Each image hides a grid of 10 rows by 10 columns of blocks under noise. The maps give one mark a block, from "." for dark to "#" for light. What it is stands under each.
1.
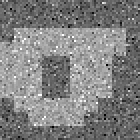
. . . . . . . . . .
. . . . . . . . . .
. # # # # # # # # .
# # # # # # # # # .
# # # . . # # # . .
# # # . . # # # . .
# # # . . # # # . .
. # # # # # # . . .
. . # # # # . . . .
. . . . . . . . . .
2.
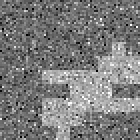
. . . . . . . . . .
. . . . . . . . . .
. . . . . . . . . .
. . . . . . . . # .
. . . . . . . # # #
. . . # # # # # # #
. . . . . # # # . .
. . . # # # # # # #
. . . # # # . . . .
. . . . # . . . . .
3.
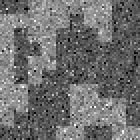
. . # # # # # # . .
# # # # # . # # . .
# . # # . . . # . .
# . . # . . . . . .
# . # # . . . . . .
# . # . . . . . . .
# # . . . # # . . .
# # . . . # # # # .
# . . . . # # # # .
. . . . # # . . # #
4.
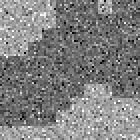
# # # # . . . # . .
# # # # . . . . . .
# # # . . . . . . .
# # . . . . . . . .
. . . . . . . . . .
. . . . . . . . . .
. . . . . . # # . .
. . . . . # # # # #
. . . . # # # # # #
# # # # # # # # # #
